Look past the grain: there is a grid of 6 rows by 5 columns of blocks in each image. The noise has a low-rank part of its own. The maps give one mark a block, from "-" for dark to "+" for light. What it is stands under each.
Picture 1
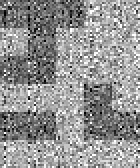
- - - + +
+ - + + +
- - + + +
+ + + - +
- - + - -
+ + + + +
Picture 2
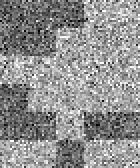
- - - + +
- - + + +
+ + + + +
- + + + +
- - + - -
+ + - + +
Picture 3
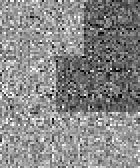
+ + + - -
+ + + - -
+ + - - -
+ + - - -
+ + + + +
+ + + + +
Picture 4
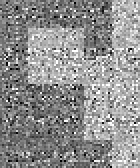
- - - - +
- + + - +
- + + + +
- - - + +
- - - + +
- - - - +
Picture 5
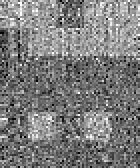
+ + - + +
- + + + +
- - - - -
- - - - -
- + - + -
- - - - -
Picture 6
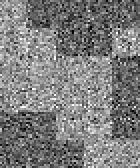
+ - - - -
+ + - - +
+ + + + -
+ + + + -
- - + + -
- - - + +
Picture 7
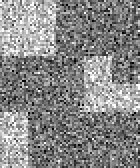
+ + - - -
+ + - - -
- - - + -
- - - + +
+ - - - -
+ - - - -
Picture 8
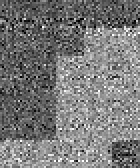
- - - - -
- - - + +
- - + + +
- - + + +
- - + + +
+ + + + -
